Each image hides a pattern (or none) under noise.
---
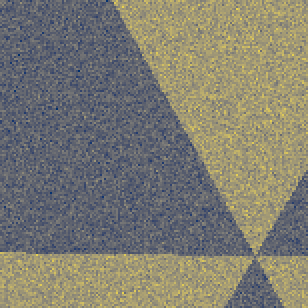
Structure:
spokes from one point
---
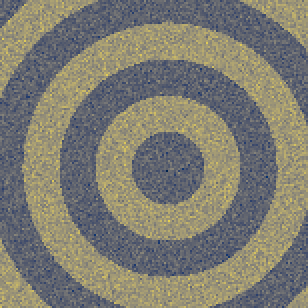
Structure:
rings round one point
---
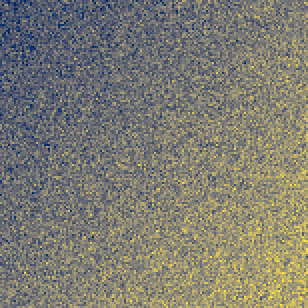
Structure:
a smooth slope
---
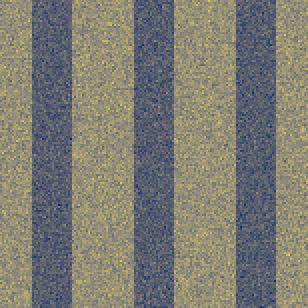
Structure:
vertical stripes
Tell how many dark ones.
3
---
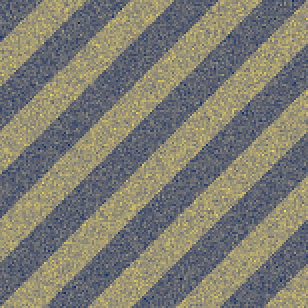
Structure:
diagonal stripes
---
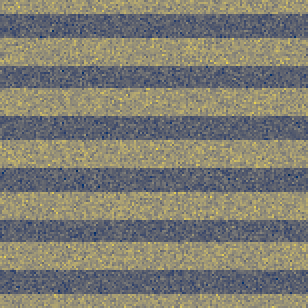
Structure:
horizontal stripes
